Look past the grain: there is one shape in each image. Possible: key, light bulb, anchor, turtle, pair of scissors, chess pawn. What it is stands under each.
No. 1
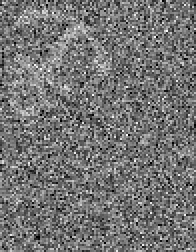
light anchor
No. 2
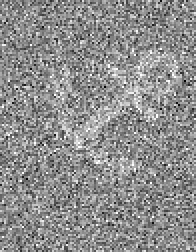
light anchor
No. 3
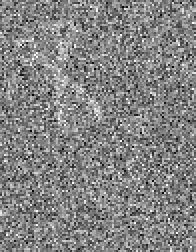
light pair of scissors
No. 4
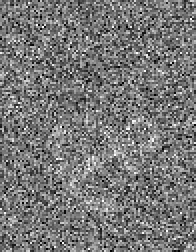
light anchor
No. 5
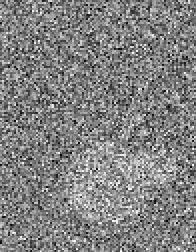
light light bulb
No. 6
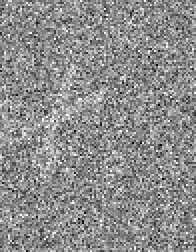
light pair of scissors
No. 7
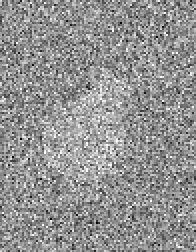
light light bulb
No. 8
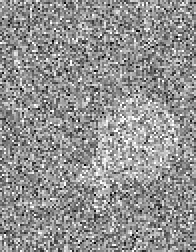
light light bulb
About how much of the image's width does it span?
half
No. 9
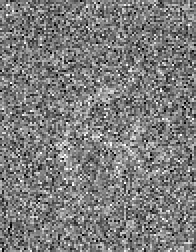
light anchor
